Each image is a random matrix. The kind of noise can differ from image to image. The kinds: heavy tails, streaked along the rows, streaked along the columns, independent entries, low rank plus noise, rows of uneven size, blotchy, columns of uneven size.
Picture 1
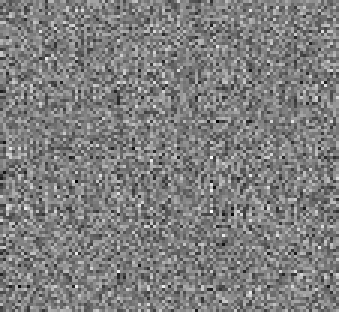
low rank plus noise
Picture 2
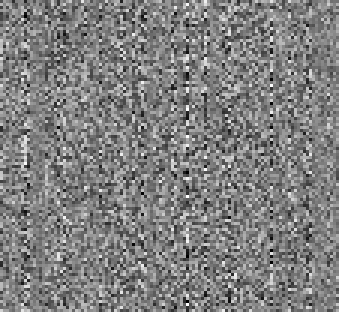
columns of uneven size
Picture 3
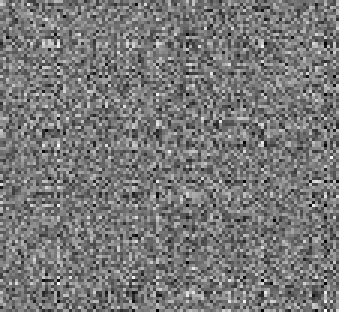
low rank plus noise
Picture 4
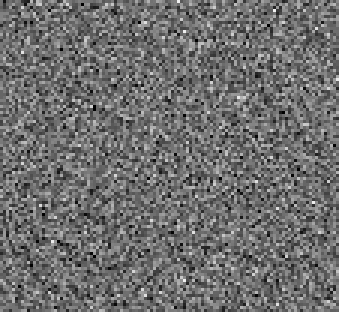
independent entries
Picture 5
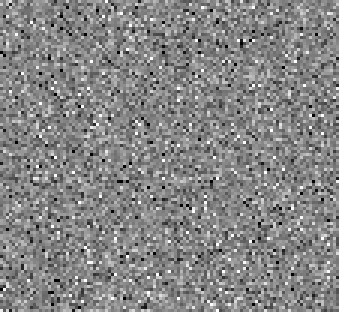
heavy tails
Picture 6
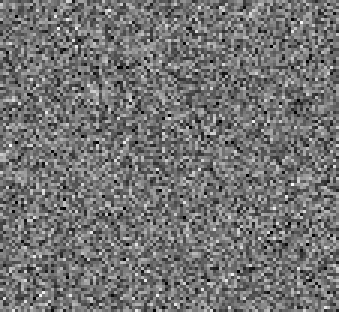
independent entries
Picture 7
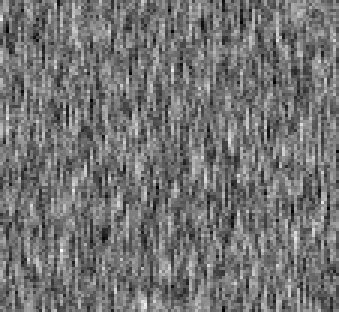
streaked along the columns
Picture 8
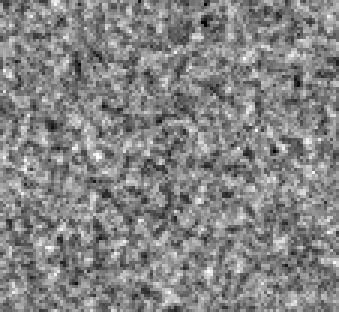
blotchy
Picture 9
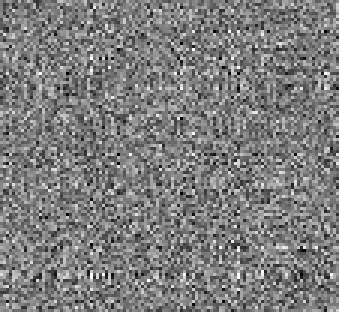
low rank plus noise
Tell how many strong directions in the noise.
three or four
